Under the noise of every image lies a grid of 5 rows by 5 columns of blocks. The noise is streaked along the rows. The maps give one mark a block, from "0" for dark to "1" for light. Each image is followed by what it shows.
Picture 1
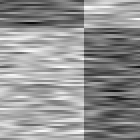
00011
11100
11100
11100
11100
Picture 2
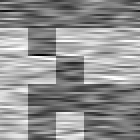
00000
10111
11011
10000
10100
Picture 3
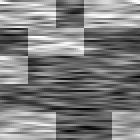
11011
01100
10000
00000
11001
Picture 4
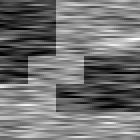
00111
00111
01100
11000
11111
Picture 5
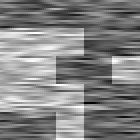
00000
11100
11001
11100
00100
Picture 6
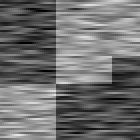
00111
00111
00110
11000
11000
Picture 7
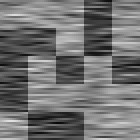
11101
00101
01010
01111
10011
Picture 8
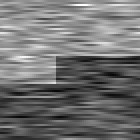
11111
11111
11000
00000
00000
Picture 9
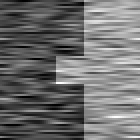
00011
00011
00111
00011
00011
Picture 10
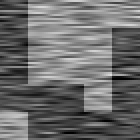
01111
01110
01110
00010
10000
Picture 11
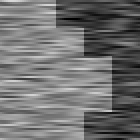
11000
11100
11110
11110
11100
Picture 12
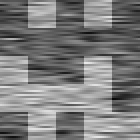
01010
00000
10010
11110
01011
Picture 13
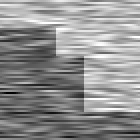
11111
00111
00011
00011
00000
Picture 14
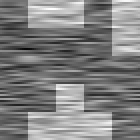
01101
00001
00000
00100
01110
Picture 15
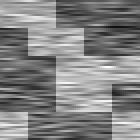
11000
01100
00111
00110
10001
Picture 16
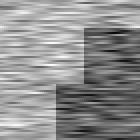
11111
11100
11100
11000
11000
